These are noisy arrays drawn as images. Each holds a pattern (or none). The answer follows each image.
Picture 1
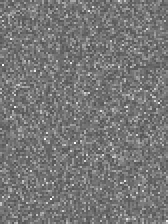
only noise
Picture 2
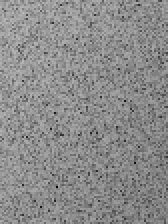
a smooth slope
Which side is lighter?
top left
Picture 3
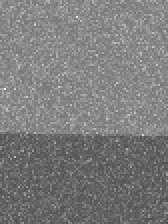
a sharp edge
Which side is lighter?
top
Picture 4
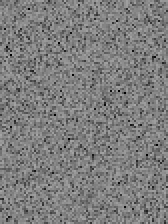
only noise
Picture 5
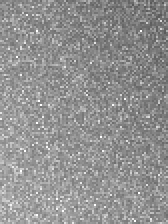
a smooth slope
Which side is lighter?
bottom left
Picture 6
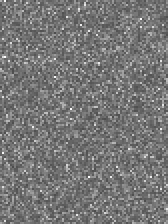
only noise
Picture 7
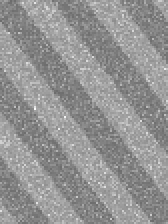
diagonal stripes
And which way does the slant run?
top left to bottom right
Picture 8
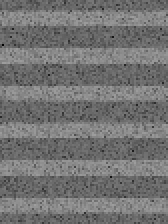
horizontal stripes
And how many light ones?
6
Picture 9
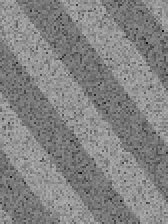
diagonal stripes
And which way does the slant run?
top left to bottom right
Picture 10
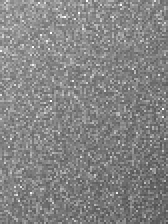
a smooth slope
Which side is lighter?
top left
